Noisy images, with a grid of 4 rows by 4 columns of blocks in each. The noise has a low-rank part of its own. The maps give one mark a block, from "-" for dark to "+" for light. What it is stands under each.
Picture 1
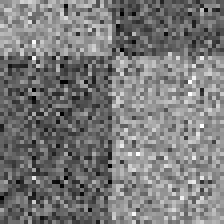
++--
--++
--++
--++
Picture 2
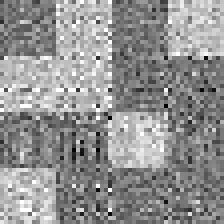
-+-+
++--
--+-
+---
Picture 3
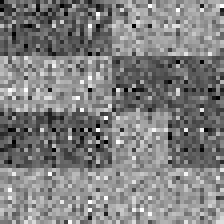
--++
++--
--+-
++++
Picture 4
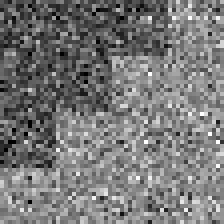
---+
--++
-+++
++++
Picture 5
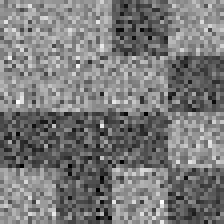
++-+
+++-
---+
+-+-
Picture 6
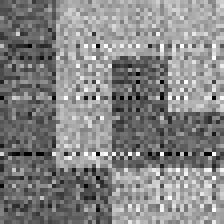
-+++
-+-+
-+--
--++
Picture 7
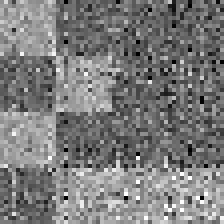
+---
-+--
+---
-+++
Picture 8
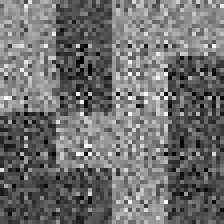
+-++
+-+-
-++-
--+-
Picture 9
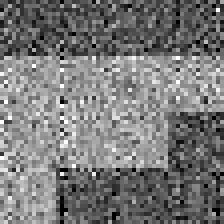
----
++++
+++-
+---
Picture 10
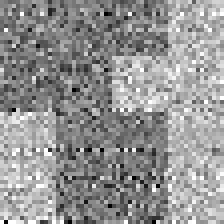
---+
--++
+--+
+--+
